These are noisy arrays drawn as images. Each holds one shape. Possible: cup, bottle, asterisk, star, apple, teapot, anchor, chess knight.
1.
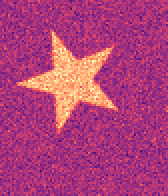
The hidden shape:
star
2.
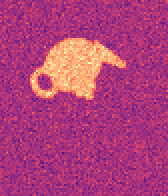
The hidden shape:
teapot
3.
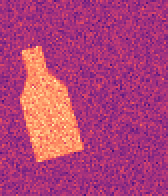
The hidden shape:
bottle
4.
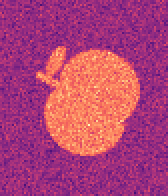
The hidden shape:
apple
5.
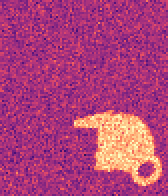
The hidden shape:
teapot
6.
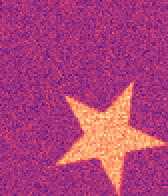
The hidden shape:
star
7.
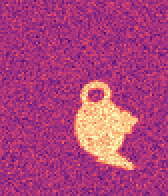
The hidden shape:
teapot
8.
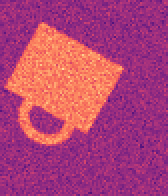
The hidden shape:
cup
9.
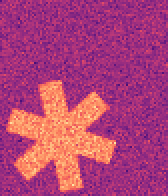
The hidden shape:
asterisk
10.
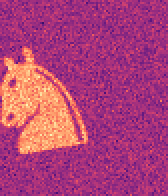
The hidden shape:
chess knight
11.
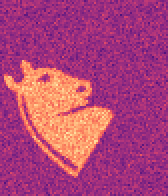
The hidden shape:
chess knight
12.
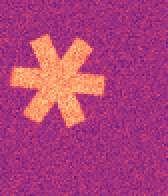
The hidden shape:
asterisk
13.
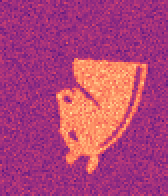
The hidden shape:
chess knight
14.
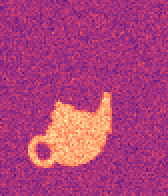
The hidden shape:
teapot
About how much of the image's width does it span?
half
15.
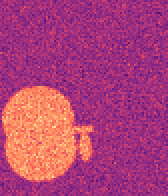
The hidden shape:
apple
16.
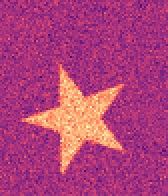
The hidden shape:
star
